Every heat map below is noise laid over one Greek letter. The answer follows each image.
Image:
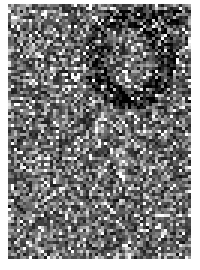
sigma
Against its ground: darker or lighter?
darker
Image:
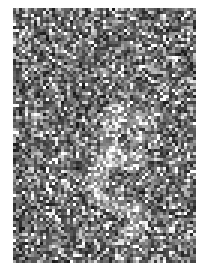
xi
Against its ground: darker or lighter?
lighter
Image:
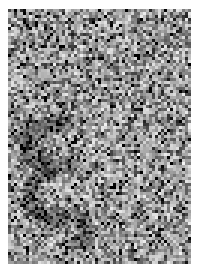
xi
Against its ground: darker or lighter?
darker
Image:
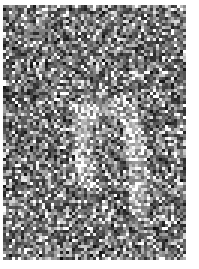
eta
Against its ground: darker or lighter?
lighter
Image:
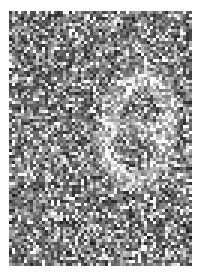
theta
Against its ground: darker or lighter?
lighter
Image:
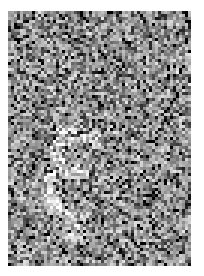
xi
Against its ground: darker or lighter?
lighter
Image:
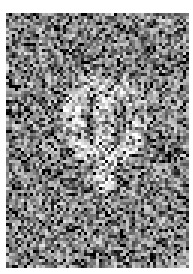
phi
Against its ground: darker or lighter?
lighter
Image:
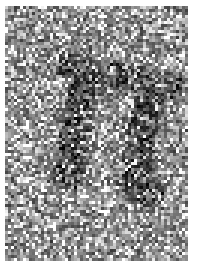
pi
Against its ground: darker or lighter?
darker
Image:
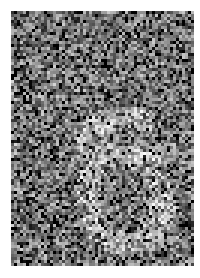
delta
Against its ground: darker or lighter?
lighter
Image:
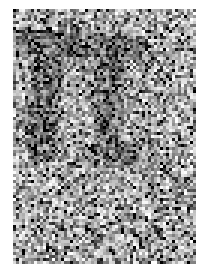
pi
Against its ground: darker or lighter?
darker
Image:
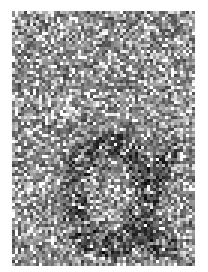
alpha
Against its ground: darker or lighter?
darker
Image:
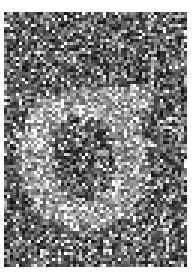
sigma
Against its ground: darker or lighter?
lighter
